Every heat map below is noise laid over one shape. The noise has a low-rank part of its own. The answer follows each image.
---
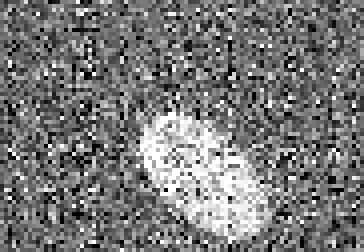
ellipse
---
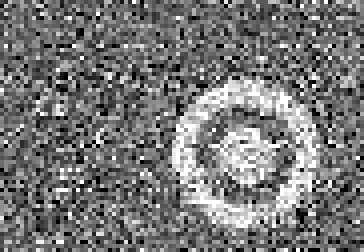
bullseye
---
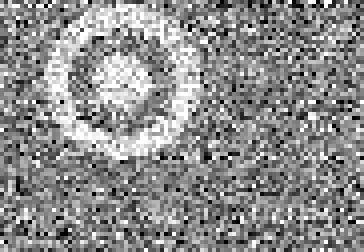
bullseye
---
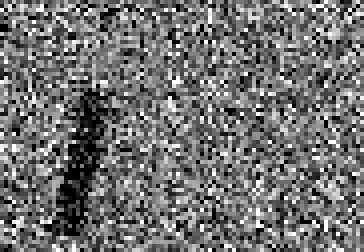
bar
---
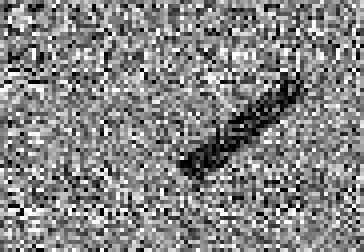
bar
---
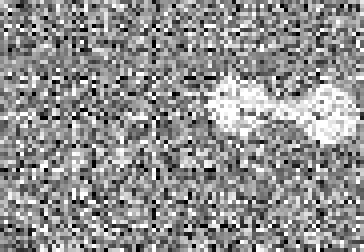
dumbbell
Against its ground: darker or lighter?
lighter
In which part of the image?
middle right
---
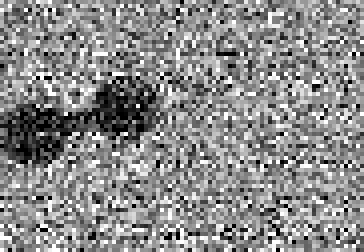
dumbbell
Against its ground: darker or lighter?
darker
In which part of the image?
middle left
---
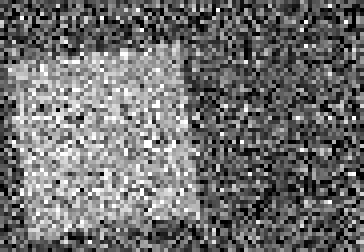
square
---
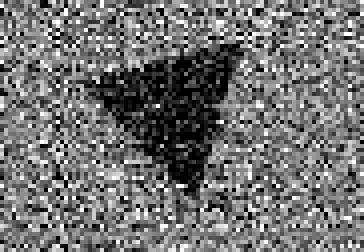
triangle
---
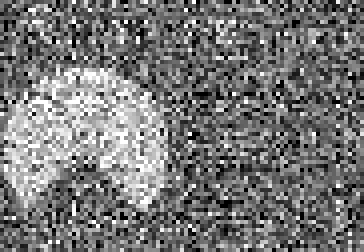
disc with a wedge cut out
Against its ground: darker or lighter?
lighter
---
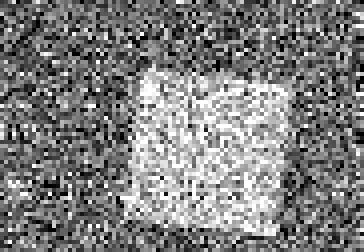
square
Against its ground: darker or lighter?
lighter
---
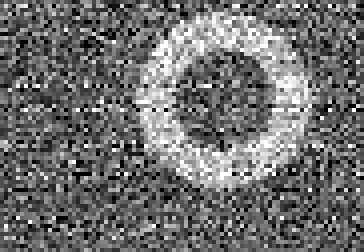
ring
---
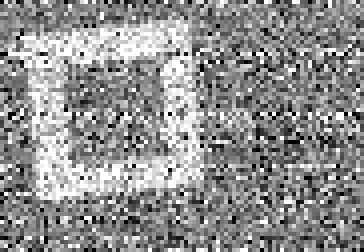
square frame
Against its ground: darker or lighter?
lighter
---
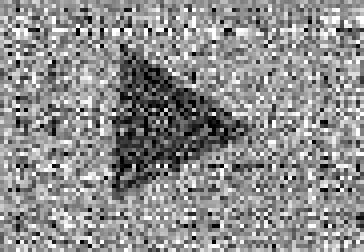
triangle
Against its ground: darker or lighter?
darker
